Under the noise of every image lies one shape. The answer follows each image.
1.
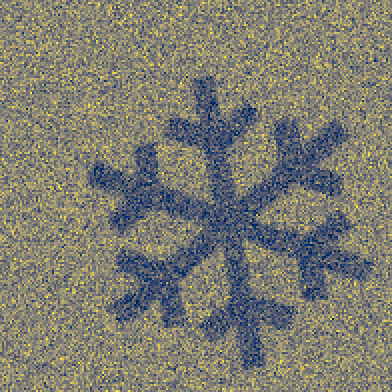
snowflake
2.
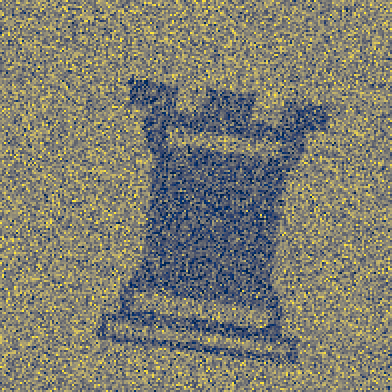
chess rook
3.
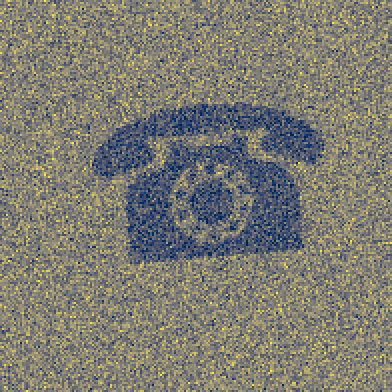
telephone
